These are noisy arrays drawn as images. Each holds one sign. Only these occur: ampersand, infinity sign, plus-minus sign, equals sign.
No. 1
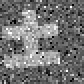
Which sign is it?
plus-minus sign
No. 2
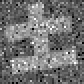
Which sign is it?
plus-minus sign
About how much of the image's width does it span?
nearly all
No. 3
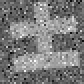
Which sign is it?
plus-minus sign
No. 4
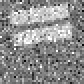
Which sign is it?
equals sign
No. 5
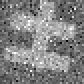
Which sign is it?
plus-minus sign
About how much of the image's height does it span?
nearly all
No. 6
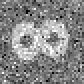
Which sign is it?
infinity sign
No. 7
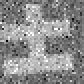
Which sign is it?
plus-minus sign
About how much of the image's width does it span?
nearly all
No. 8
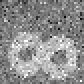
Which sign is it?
infinity sign
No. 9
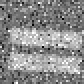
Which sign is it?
equals sign
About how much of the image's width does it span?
nearly all
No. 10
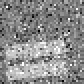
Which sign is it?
equals sign
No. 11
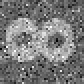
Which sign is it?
infinity sign
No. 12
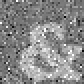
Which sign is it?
ampersand
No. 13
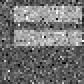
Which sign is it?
equals sign
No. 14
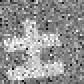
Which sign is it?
plus-minus sign
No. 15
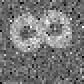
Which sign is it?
infinity sign
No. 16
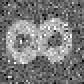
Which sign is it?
infinity sign
